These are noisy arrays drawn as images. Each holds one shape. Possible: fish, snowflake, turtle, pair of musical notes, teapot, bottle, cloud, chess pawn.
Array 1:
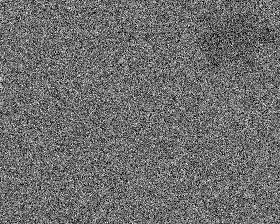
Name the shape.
turtle
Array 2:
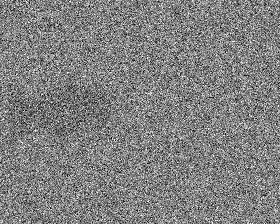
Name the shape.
fish
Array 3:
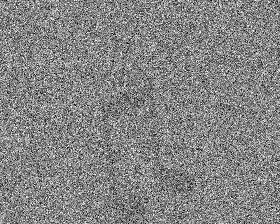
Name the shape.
pair of musical notes
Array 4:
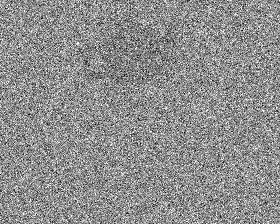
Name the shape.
teapot
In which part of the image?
top middle
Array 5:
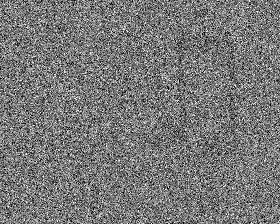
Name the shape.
pair of musical notes
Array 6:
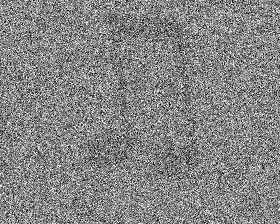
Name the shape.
pair of musical notes
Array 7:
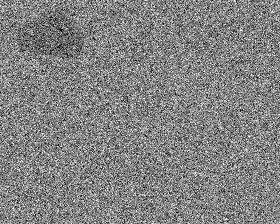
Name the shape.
cloud
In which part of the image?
top left
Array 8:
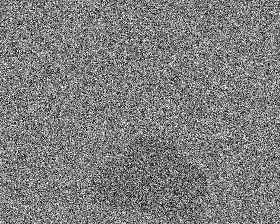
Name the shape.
cloud
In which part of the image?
bottom middle
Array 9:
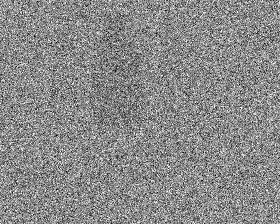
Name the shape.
bottle
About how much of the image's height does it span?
half
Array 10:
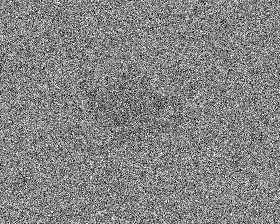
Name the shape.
teapot
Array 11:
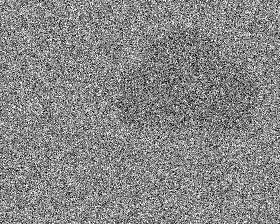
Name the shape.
cloud
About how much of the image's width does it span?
half
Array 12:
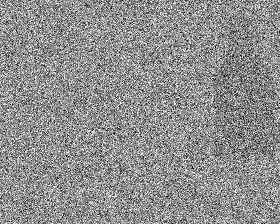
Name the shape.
bottle
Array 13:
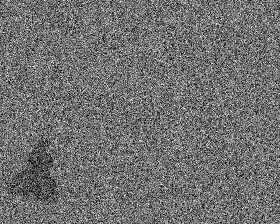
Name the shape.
chess pawn
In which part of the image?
bottom left
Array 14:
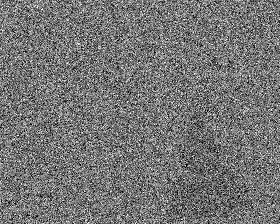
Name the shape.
chess pawn
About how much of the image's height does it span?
half
